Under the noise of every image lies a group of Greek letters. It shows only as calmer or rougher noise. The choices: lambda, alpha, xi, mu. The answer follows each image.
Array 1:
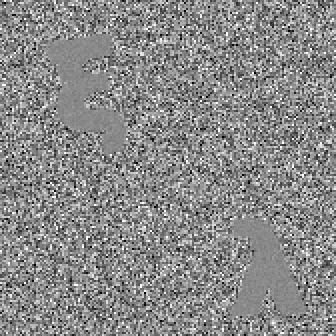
top left: xi; bottom right: lambda
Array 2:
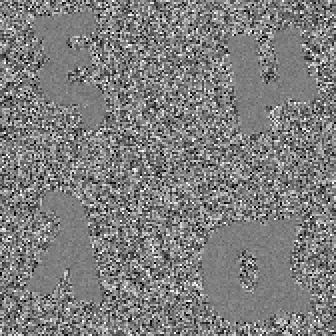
top left: xi; top right: mu; bottom left: lambda; bottom right: alpha
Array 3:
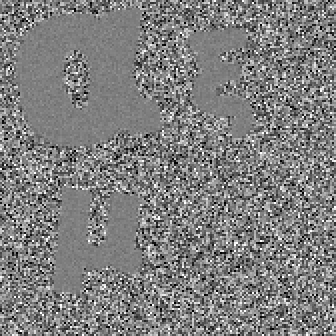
top left: alpha; top right: xi; bottom left: mu
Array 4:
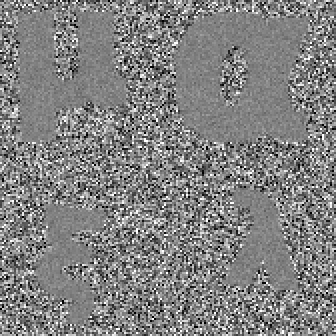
top left: mu; top right: alpha; bottom left: xi; bottom right: lambda
